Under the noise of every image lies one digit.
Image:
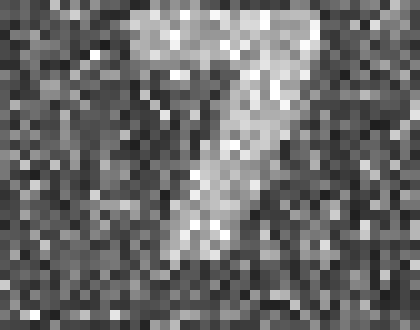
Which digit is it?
7
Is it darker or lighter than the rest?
lighter
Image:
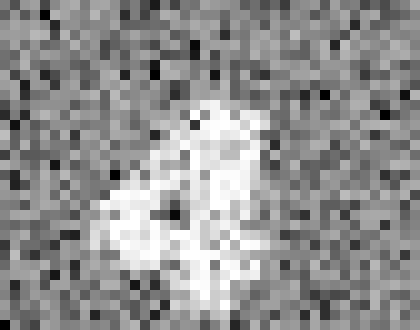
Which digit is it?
4
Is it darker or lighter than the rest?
lighter
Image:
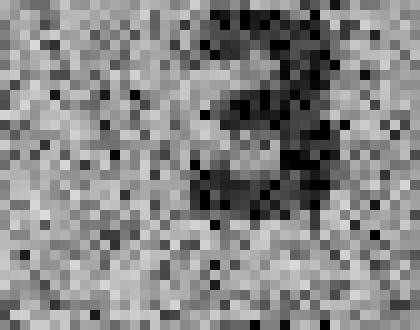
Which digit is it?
3
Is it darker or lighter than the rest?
darker
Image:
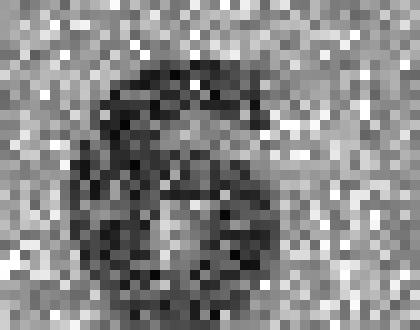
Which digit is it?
6
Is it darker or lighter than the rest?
darker
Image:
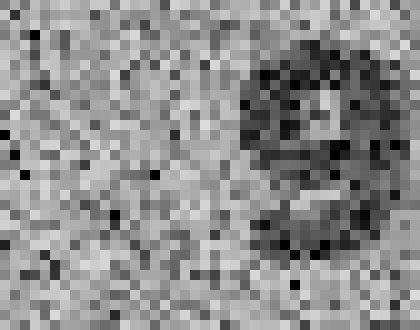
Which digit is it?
9
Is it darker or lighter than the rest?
darker
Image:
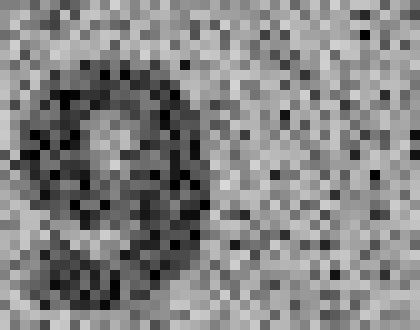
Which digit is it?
9
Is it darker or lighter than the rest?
darker
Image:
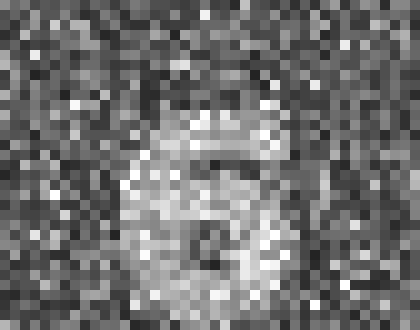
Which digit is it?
6
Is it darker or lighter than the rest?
lighter
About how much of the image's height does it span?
two thirds
